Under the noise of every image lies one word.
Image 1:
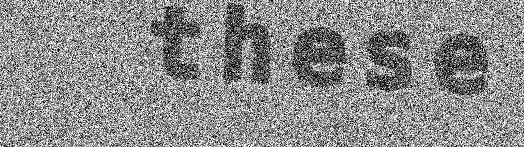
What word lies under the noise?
these
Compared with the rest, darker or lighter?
darker
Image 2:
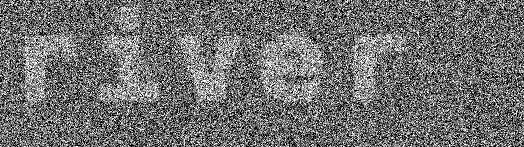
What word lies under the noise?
river
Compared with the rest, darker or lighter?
lighter
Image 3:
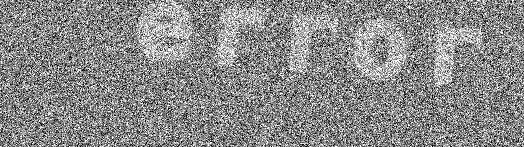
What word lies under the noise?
error
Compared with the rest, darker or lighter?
lighter
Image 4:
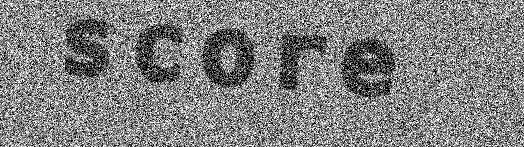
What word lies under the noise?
score
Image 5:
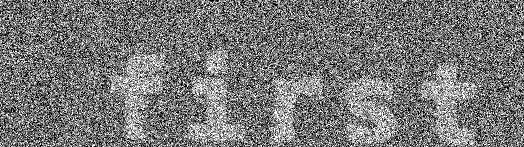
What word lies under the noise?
first
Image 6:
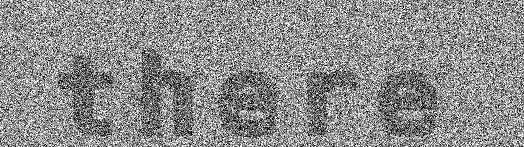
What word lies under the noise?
there
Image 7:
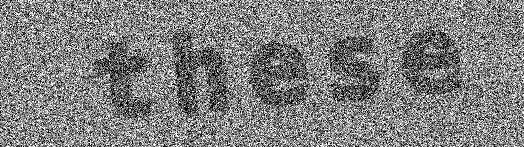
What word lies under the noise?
these
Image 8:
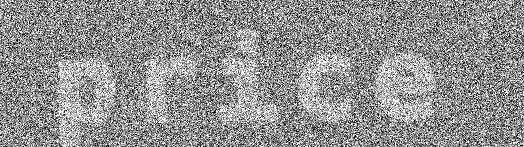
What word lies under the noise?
price
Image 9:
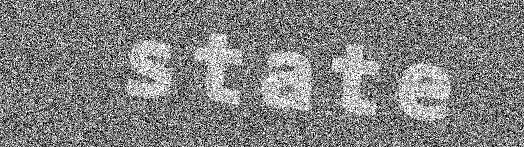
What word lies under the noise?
state
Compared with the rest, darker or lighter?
lighter
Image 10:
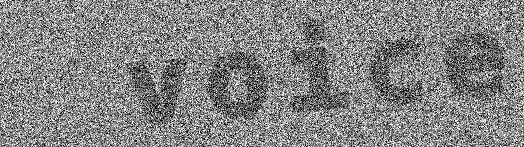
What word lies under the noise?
voice
